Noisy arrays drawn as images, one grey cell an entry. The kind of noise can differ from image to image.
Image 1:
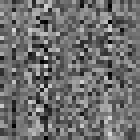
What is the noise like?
columns of uneven size
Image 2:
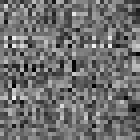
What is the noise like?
low rank plus noise
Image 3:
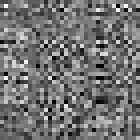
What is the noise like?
low rank plus noise
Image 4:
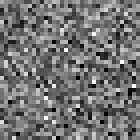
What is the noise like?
independent entries
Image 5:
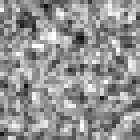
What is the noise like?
blotchy
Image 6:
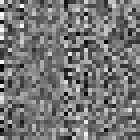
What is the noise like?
columns of uneven size
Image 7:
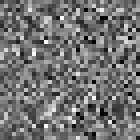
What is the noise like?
low rank plus noise
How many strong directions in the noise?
five to eight
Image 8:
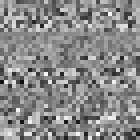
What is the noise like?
rows of uneven size
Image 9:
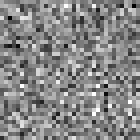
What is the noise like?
low rank plus noise
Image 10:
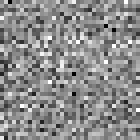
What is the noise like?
low rank plus noise
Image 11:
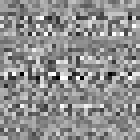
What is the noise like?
rows of uneven size
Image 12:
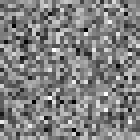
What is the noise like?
independent entries
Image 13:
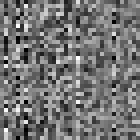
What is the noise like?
columns of uneven size
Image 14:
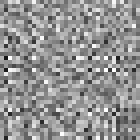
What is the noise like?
low rank plus noise
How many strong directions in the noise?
one
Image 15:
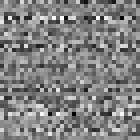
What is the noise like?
rows of uneven size
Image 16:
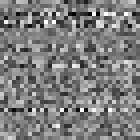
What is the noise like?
rows of uneven size
